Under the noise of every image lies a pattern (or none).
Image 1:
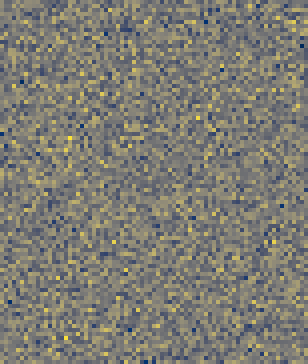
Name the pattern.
only noise
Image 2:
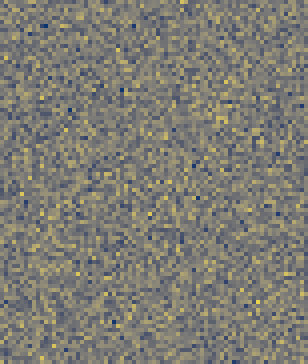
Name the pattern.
only noise
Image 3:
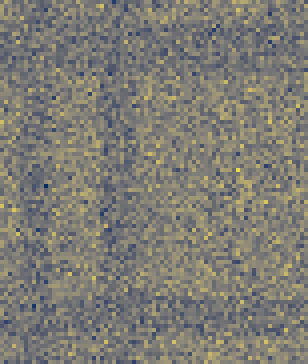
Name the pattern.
bands of rows crossing bands of columns
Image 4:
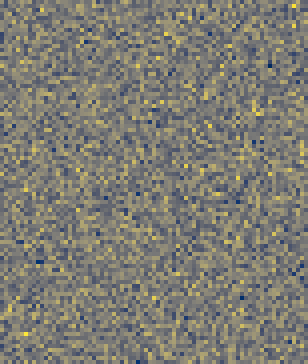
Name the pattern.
only noise
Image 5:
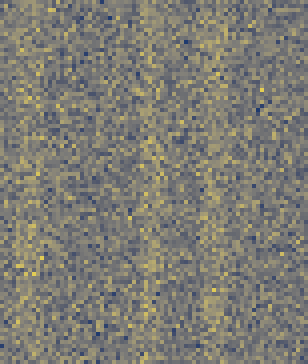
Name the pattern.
bands of columns
